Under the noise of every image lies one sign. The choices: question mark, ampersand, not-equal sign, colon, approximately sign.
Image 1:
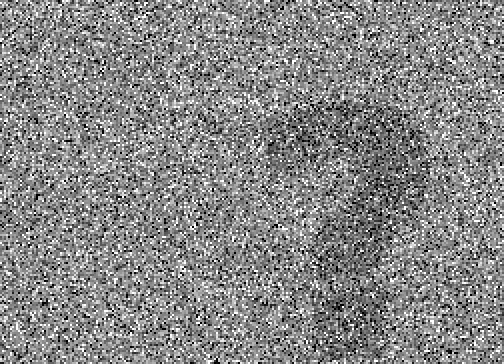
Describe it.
dark question mark
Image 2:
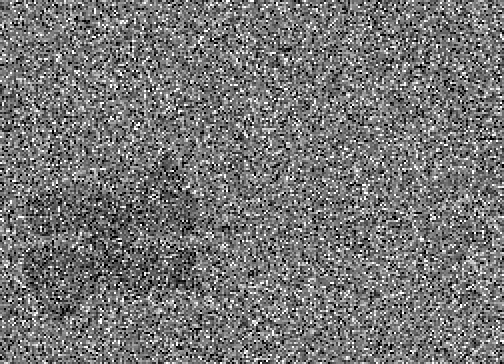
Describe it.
dark not-equal sign
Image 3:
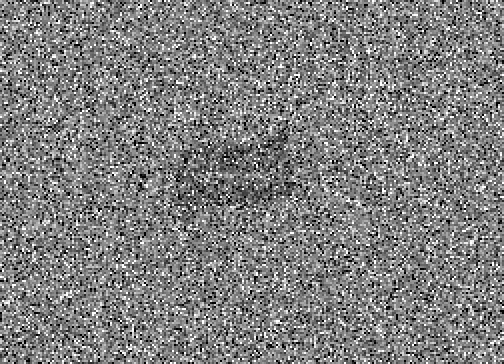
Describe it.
dark approximately sign, centre
